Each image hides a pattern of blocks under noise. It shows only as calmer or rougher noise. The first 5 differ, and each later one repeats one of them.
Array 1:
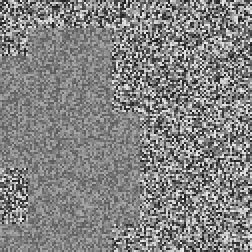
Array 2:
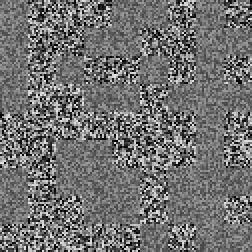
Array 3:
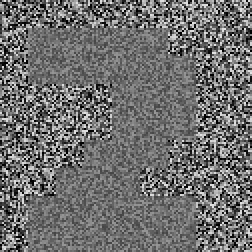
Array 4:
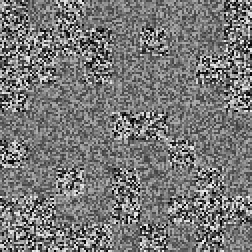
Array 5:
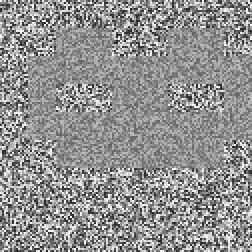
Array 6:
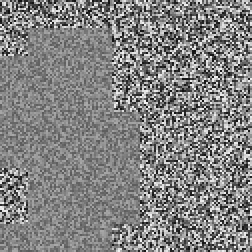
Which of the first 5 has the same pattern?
1
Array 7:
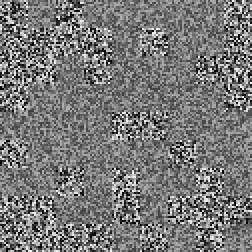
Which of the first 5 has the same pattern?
4
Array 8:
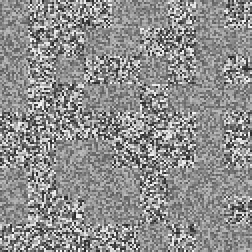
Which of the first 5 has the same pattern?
2
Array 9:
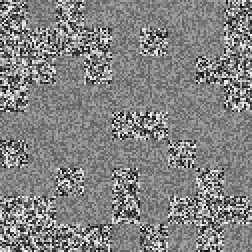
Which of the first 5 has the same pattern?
4
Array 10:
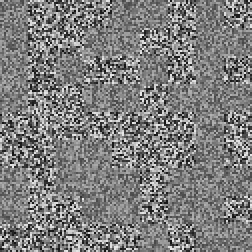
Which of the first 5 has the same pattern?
2
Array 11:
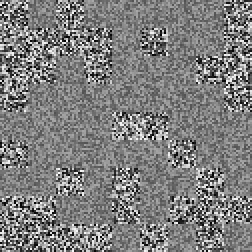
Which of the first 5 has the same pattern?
4
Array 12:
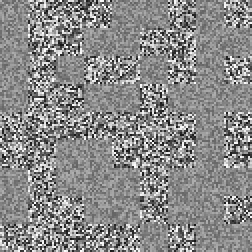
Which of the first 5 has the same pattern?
2
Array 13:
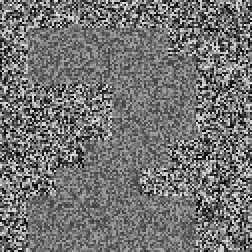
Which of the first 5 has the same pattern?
3
